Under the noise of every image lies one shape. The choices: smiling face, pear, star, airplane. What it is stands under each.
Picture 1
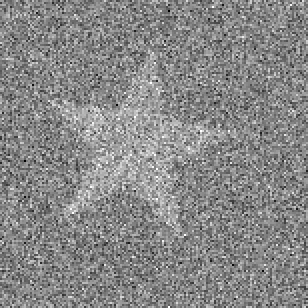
star
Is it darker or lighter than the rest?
lighter
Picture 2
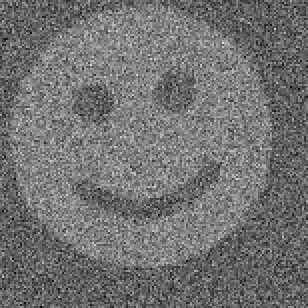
smiling face
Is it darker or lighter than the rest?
lighter
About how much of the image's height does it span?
nearly all
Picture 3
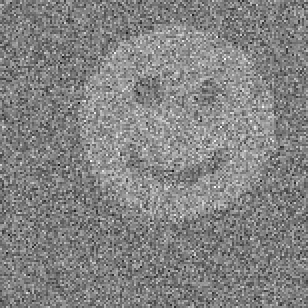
smiling face
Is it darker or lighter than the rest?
lighter
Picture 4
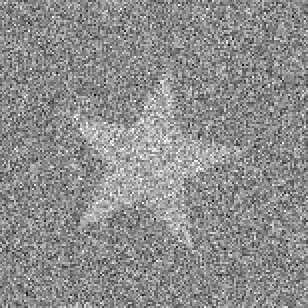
star
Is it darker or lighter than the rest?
lighter
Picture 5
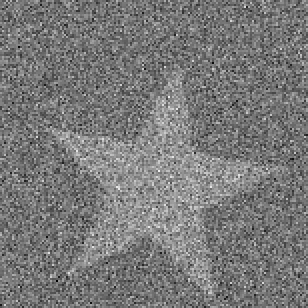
star
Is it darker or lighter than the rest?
lighter
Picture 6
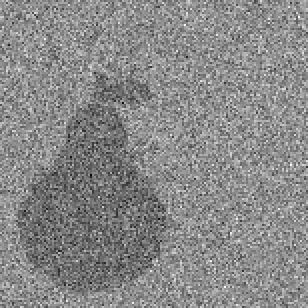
pear
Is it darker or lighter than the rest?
darker
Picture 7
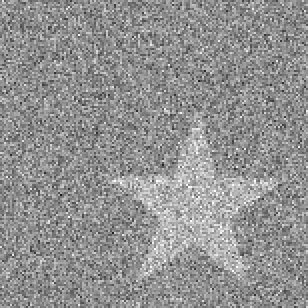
star
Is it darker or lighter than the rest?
lighter
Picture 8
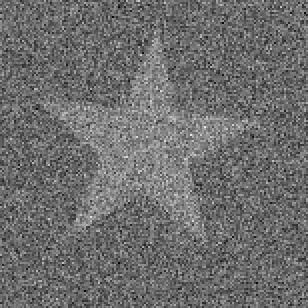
star
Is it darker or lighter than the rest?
lighter
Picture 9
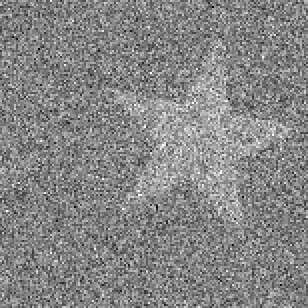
star
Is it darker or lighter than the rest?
lighter
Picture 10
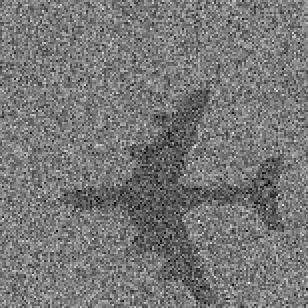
airplane
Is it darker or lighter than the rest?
darker
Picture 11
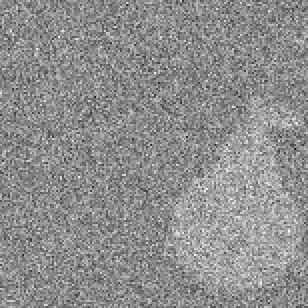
pear
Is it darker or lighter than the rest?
lighter
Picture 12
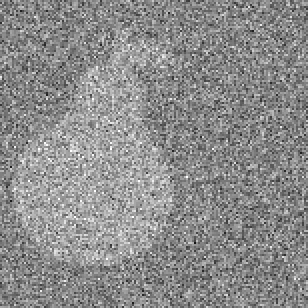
pear
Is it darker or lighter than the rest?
lighter
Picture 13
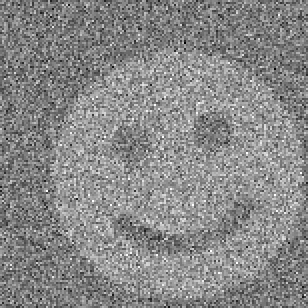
smiling face
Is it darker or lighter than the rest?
lighter
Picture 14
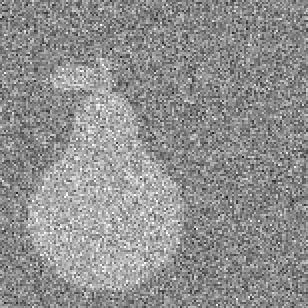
pear
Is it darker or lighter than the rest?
lighter
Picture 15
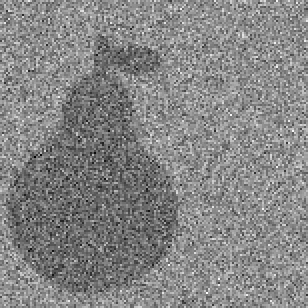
pear
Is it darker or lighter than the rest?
darker
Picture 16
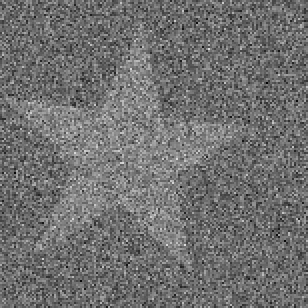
star
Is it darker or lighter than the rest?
lighter
